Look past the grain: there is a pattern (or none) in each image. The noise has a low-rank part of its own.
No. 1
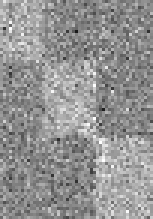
blocks along the diagonal
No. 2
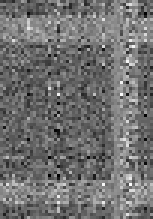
bands of rows crossing bands of columns
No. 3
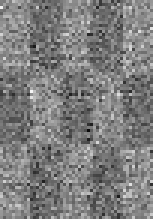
a checkerboard
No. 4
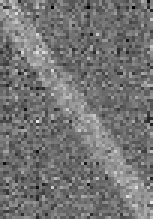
a diagonal band
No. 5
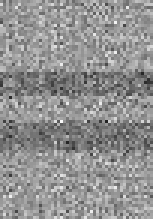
bands of rows
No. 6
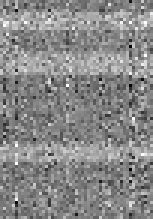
bands of rows
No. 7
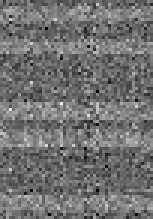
bands of rows
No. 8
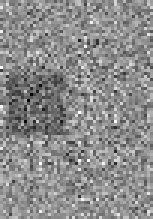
one block
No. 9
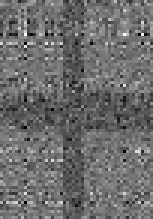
bands of rows crossing bands of columns
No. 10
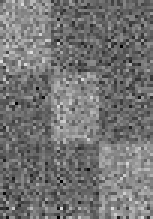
blocks along the diagonal
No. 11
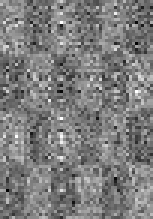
a checkerboard
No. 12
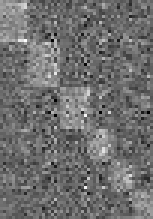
blocks along the diagonal
